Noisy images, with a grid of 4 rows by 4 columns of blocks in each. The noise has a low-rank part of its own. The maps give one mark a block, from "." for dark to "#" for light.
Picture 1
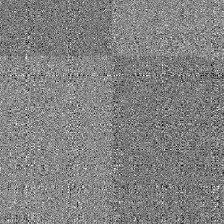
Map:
. . # #
# # . .
# # . .
# # . .
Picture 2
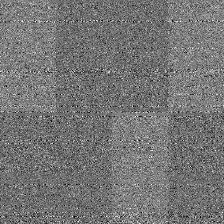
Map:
# . . #
# . . #
. . # .
. . # .
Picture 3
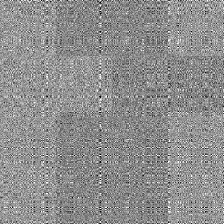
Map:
# . . #
# # . .
# . . #
# . . #
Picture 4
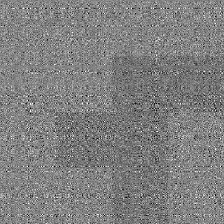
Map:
# # # #
# # . .
# . . #
# # . #
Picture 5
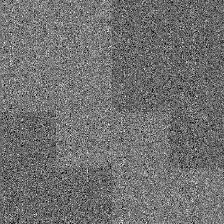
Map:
# # . .
# # . .
. # # .
. . # #
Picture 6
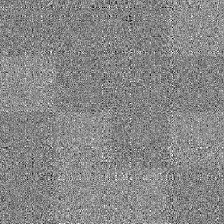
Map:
. . . #
# . . .
. # . #
. # # .
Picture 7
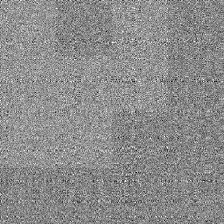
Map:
# . # .
# # # .
# # . .
. . . .
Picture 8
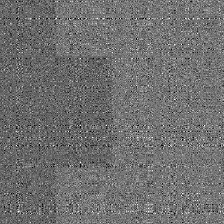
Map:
. # # #
. . # #
. . # #
. # # #
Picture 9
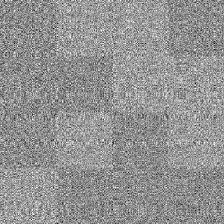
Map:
. # # .
. . # #
. # . #
# . . .
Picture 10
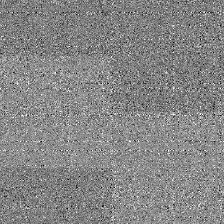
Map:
. . . .
# # . .
# # # #
. . # #
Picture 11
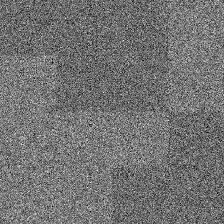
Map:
. . . #
# . . #
# # # .
# # . .
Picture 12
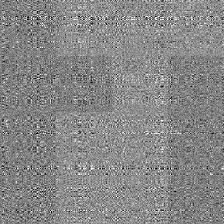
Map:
. # # #
. . # .
. # # .
. # # .
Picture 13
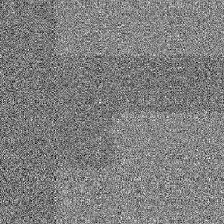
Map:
. # # #
. . . .
. . # #
. # # #
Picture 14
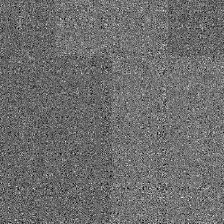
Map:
. # # .
. . # #
. . # #
. . # #
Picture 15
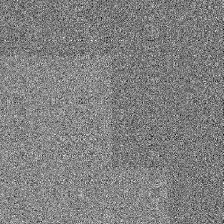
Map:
. . . .
# # . .
# # . .
# # # .
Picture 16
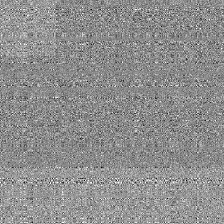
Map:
# . . .
. . . .
. . . .
# # # #
